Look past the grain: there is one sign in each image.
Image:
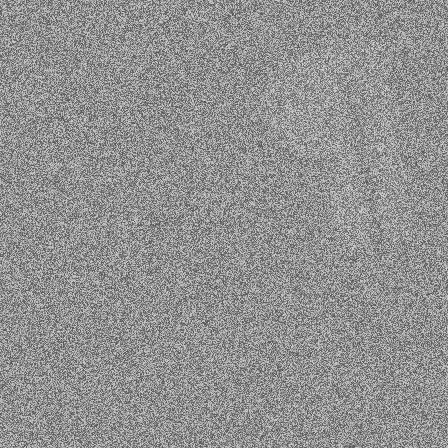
pilcrow
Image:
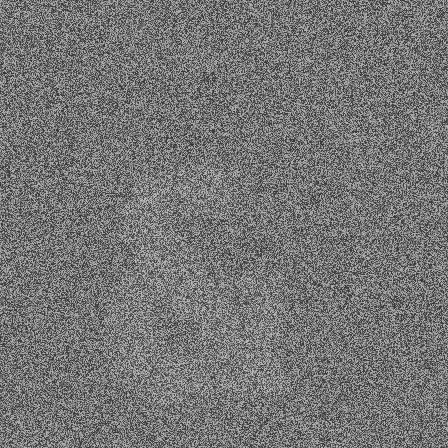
ampersand
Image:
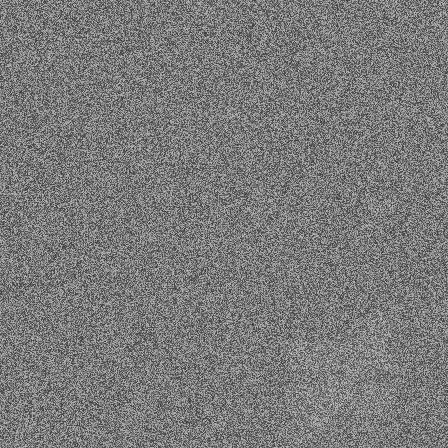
not-equal sign
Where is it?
bottom right
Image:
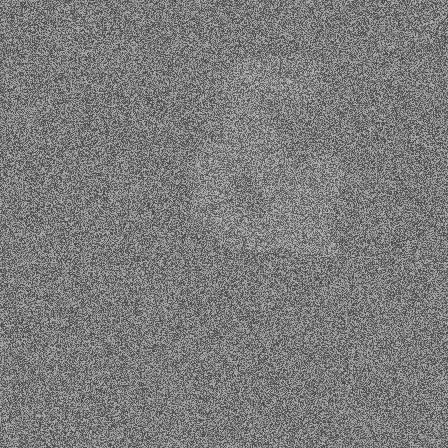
ampersand
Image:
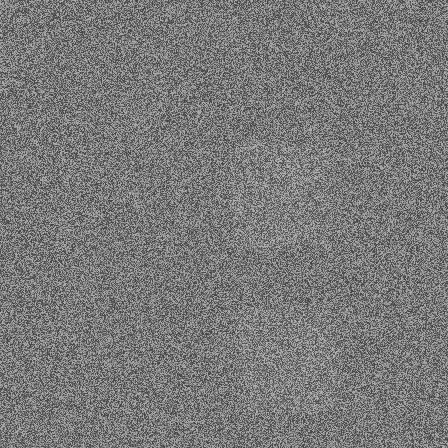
colon
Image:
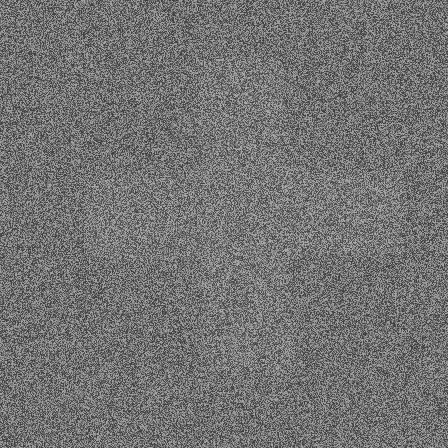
plus sign
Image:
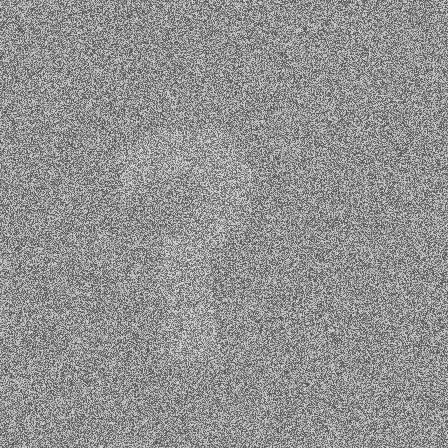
question mark
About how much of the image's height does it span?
half
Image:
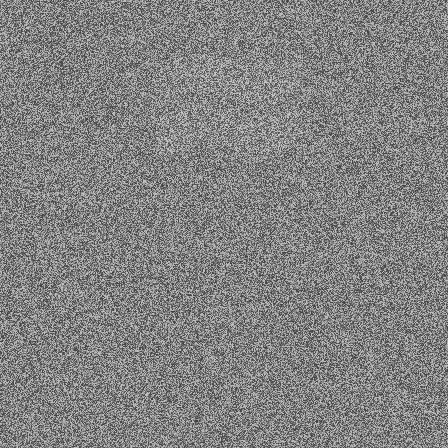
approximately sign
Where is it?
top middle
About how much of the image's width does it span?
a third
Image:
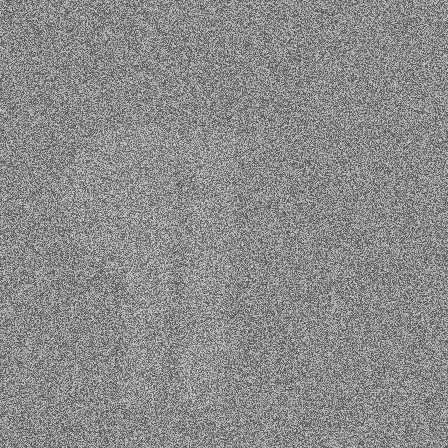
pilcrow
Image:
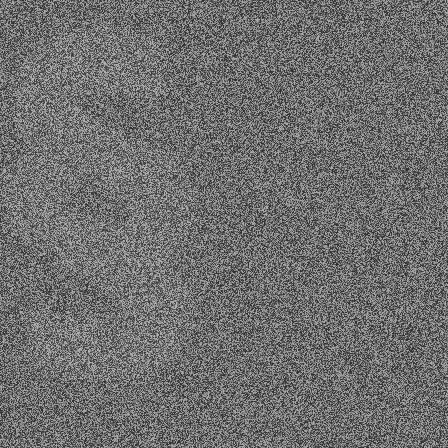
section sign
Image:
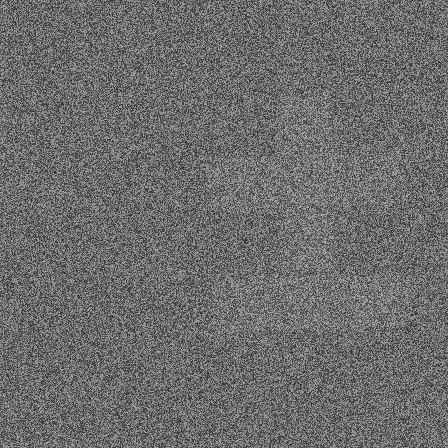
plus-minus sign
